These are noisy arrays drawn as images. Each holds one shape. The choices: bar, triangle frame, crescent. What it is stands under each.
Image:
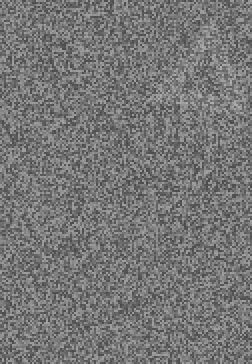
light triangle frame, top right
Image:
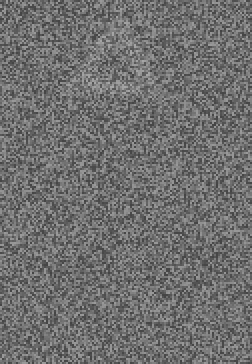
light triangle frame, top middle
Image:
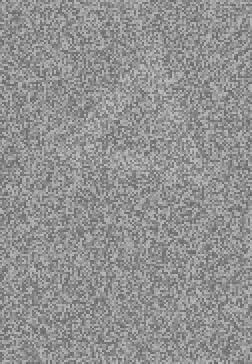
light triangle frame
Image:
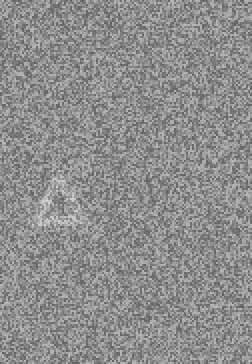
light triangle frame, middle left
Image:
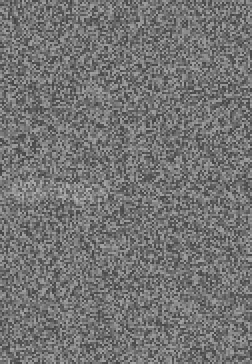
light bar, middle left
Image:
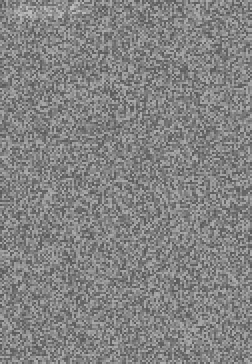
light bar, top left
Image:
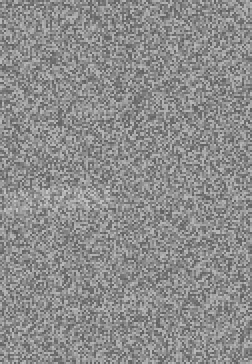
light bar, middle left
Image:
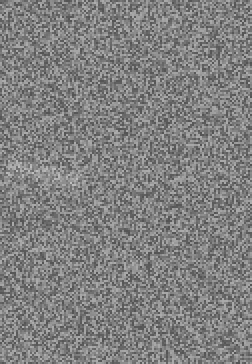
light bar, middle left
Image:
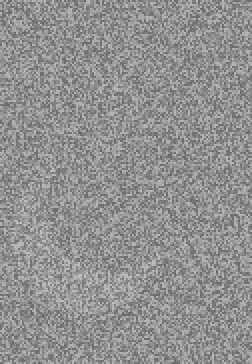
light crescent
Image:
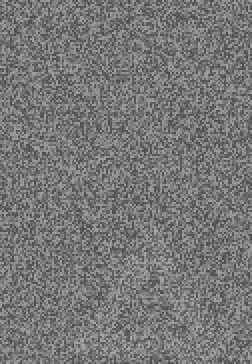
light triangle frame
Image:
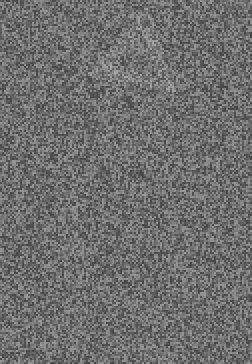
light triangle frame, top middle
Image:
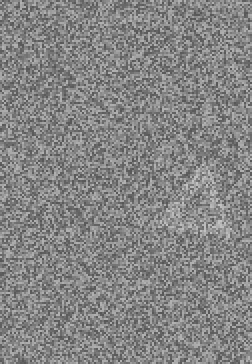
light triangle frame, middle right
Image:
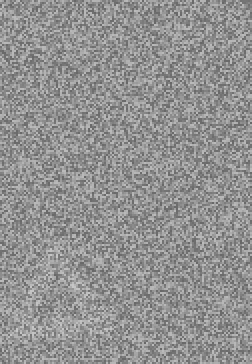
light triangle frame, bottom left
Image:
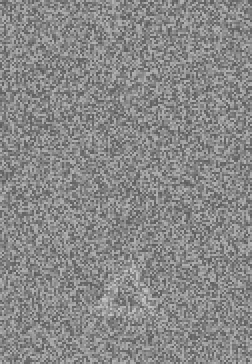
light triangle frame, bottom middle
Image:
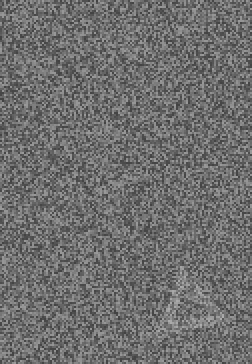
light triangle frame, bottom right
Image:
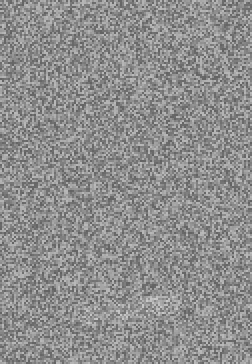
light bar, bottom middle
